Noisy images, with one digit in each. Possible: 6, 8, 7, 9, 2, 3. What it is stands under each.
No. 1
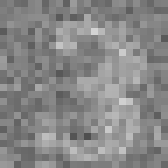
3
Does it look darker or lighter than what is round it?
lighter
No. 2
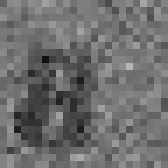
8
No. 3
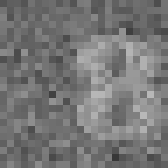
8
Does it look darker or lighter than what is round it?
lighter
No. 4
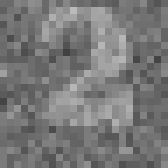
2
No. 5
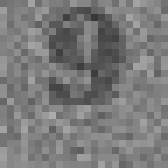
9
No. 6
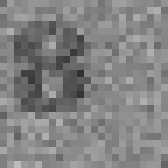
8
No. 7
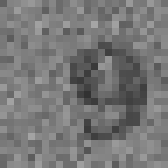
9
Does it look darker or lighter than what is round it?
darker
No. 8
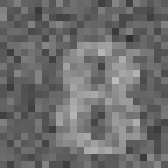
8
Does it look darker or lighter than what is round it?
lighter
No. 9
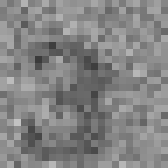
3
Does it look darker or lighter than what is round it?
darker
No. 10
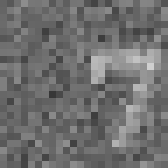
7
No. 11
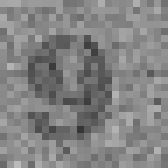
9
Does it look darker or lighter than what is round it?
darker
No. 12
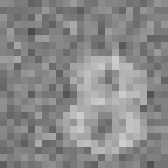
8
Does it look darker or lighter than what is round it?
lighter
